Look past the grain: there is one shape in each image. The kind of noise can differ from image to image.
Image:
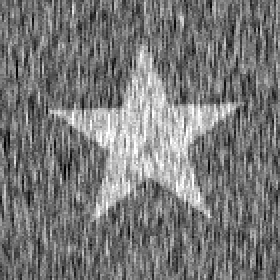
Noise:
streaked along the columns
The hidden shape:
star
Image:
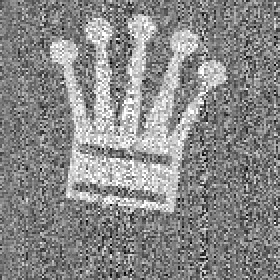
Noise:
columns of uneven size
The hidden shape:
chess queen
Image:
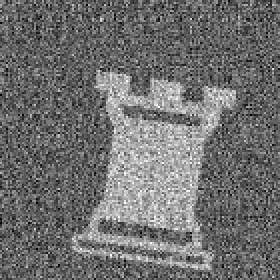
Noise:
low rank plus noise
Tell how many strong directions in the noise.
five to eight
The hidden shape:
chess rook
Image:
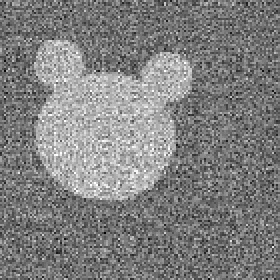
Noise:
low rank plus noise
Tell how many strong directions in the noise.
three or four
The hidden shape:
bear's head
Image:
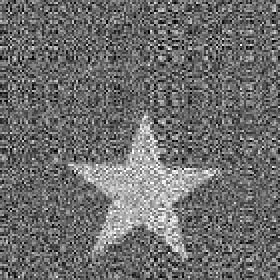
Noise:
low rank plus noise
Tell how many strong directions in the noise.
one
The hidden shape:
star
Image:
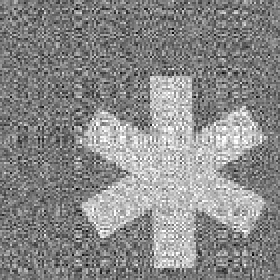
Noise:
low rank plus noise
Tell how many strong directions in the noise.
one
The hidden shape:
asterisk
